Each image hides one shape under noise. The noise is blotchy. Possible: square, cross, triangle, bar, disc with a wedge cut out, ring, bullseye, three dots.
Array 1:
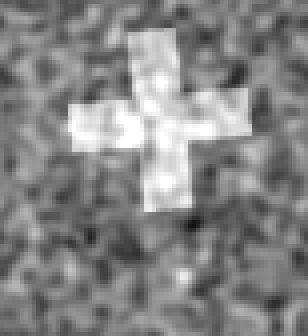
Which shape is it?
cross
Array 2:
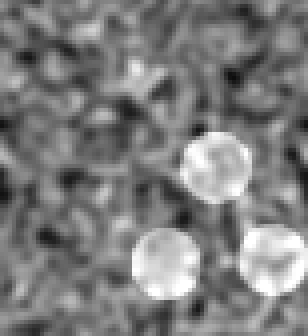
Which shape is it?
three dots
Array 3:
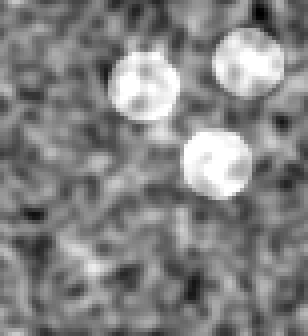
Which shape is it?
three dots
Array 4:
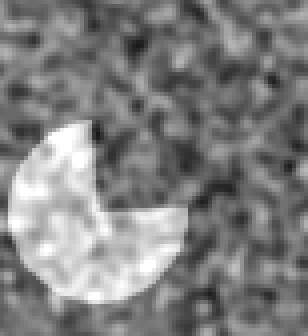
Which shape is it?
disc with a wedge cut out
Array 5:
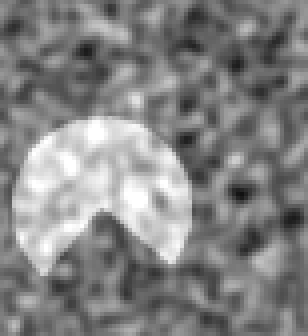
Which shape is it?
disc with a wedge cut out
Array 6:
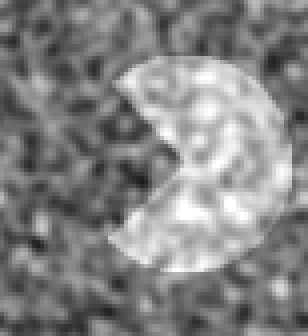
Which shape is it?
disc with a wedge cut out
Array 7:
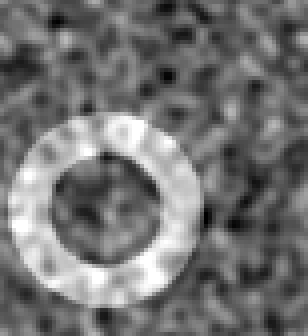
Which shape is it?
ring
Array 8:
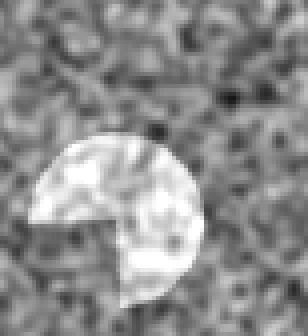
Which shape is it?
disc with a wedge cut out
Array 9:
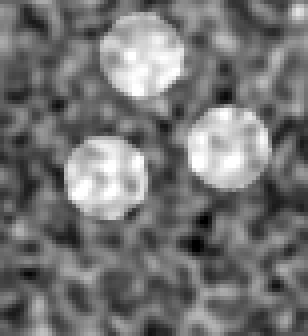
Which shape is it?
three dots
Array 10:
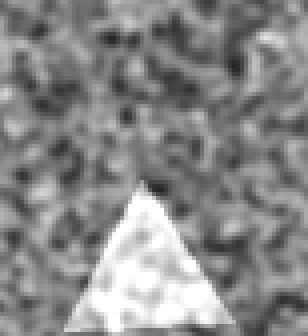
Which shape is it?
triangle
